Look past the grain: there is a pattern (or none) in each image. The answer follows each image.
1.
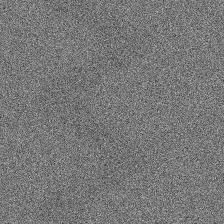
a wavy band
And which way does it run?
top to bottom
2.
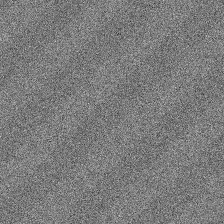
diagonal stripes
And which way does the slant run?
bottom left to top right
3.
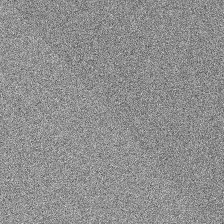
a sharp edge
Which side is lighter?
bottom left
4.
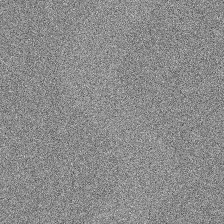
a wavy band
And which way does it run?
top to bottom
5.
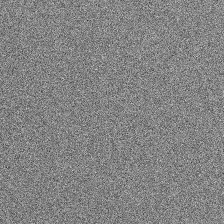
a smooth slope
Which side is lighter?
top right
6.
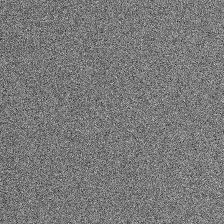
a smooth slope
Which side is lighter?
right
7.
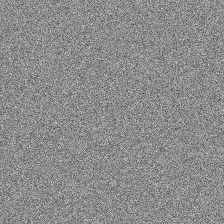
only noise
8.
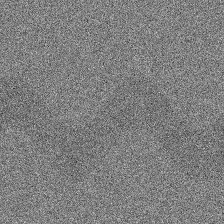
a wavy band
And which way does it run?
left to right
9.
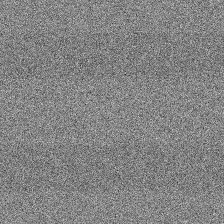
horizontal stripes
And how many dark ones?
2
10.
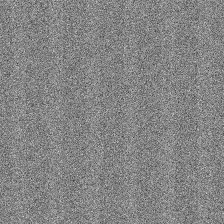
vertical stripes
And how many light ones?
6
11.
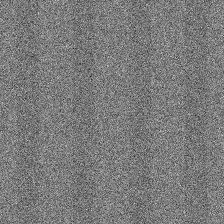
vertical stripes
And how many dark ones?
4
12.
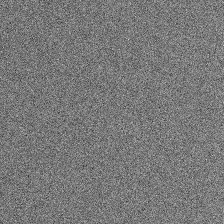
a smooth slope
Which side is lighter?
right
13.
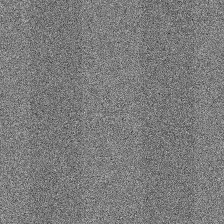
vertical stripes
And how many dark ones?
2
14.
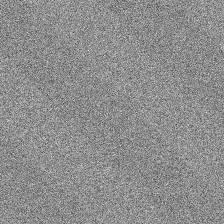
diagonal stripes
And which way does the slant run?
top left to bottom right
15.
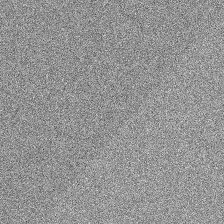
a sharp edge
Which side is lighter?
bottom right
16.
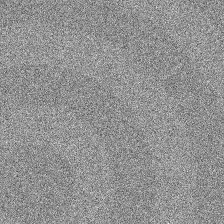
rings round one point
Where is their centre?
bottom left
